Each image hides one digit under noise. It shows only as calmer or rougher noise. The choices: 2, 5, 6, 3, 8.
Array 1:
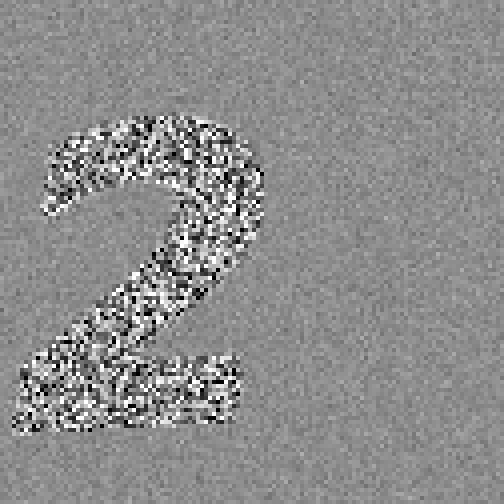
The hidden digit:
2
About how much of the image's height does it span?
two thirds
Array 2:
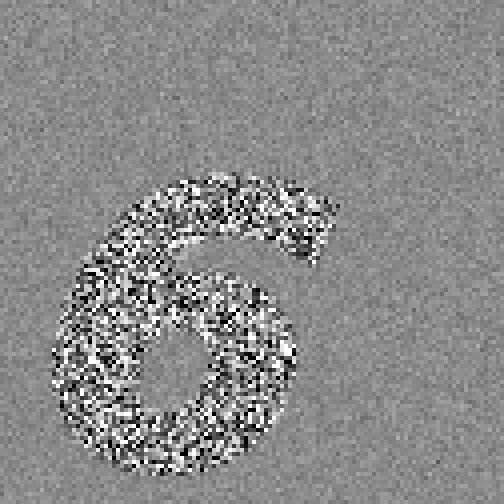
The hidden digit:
6
